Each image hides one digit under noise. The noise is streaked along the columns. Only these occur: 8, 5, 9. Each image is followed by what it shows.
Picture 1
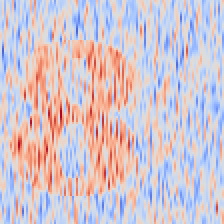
8
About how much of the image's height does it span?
two thirds
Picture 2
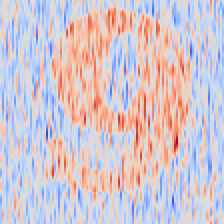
9
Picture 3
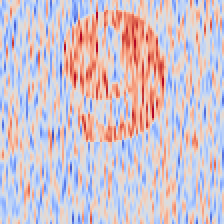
9
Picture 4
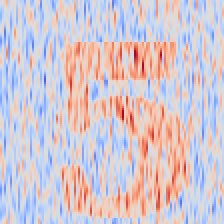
5
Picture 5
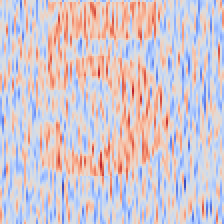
5
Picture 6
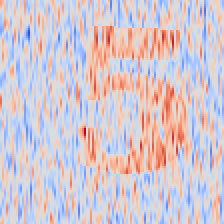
5
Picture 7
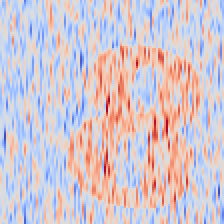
8
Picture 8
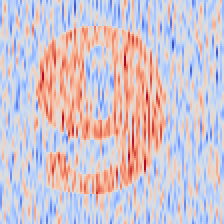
9
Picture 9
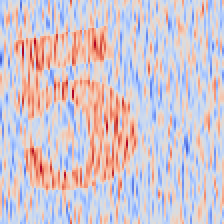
5
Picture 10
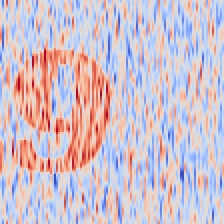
9
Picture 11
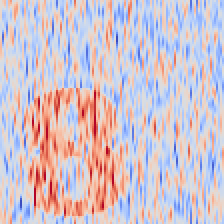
8
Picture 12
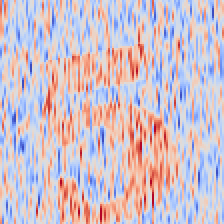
5
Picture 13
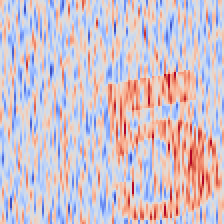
5
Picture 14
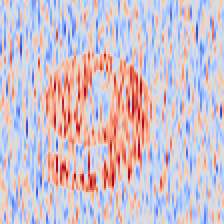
9
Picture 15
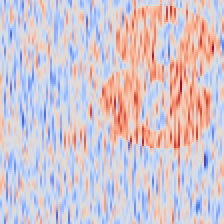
8
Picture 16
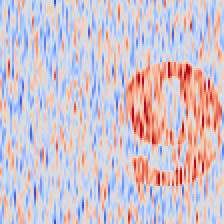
9
